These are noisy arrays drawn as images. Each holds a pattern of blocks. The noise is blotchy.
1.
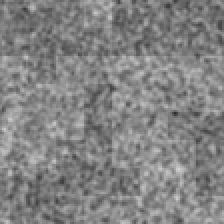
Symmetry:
no symmetry
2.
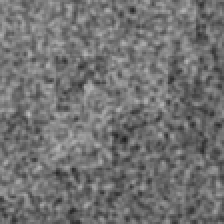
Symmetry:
mirrored about the diagonal from the top left
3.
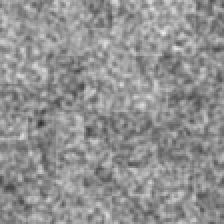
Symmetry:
no symmetry
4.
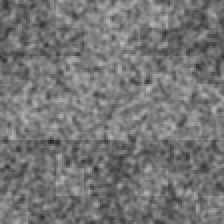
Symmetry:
left and right mirror each other
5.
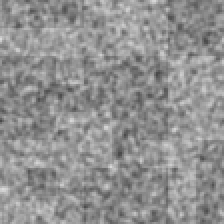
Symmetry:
mirrored about the diagonal from the bottom left
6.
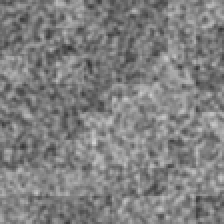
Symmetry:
mirrored about the diagonal from the top left
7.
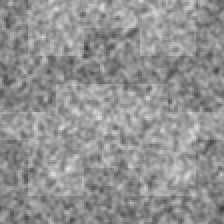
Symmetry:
left and right mirror each other
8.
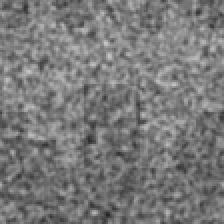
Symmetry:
left and right mirror each other
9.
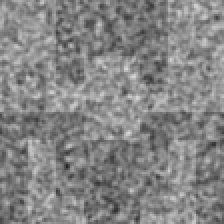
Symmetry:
left and right mirror each other
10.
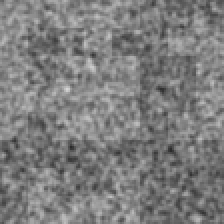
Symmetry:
mirrored about the diagonal from the top left
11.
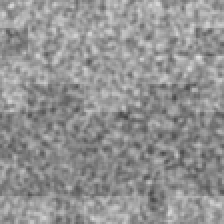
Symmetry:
left and right mirror each other
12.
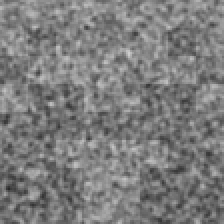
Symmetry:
left and right mirror each other
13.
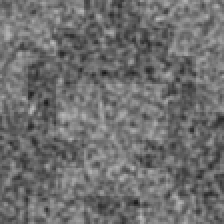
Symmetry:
left and right mirror each other
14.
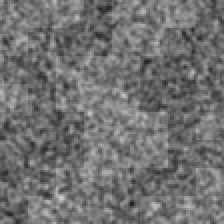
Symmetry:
the same after a half turn
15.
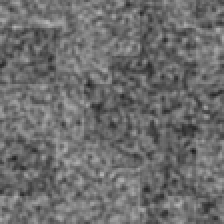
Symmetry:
top and bottom mirror each other
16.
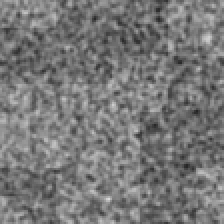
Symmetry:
mirrored about the diagonal from the bottom left
